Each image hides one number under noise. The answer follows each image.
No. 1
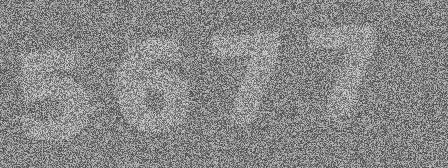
5677
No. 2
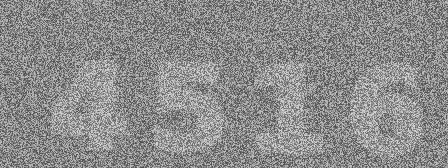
4516
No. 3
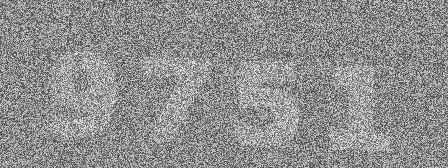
9751
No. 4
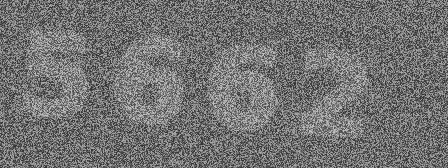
5662
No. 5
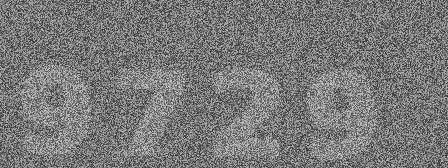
9729
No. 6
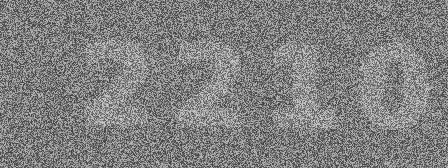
2210
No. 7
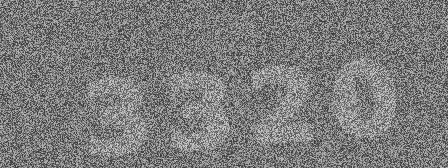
3320
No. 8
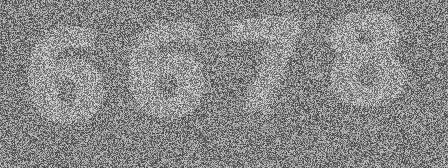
6678
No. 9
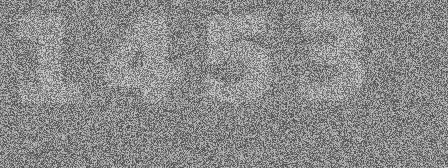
1453
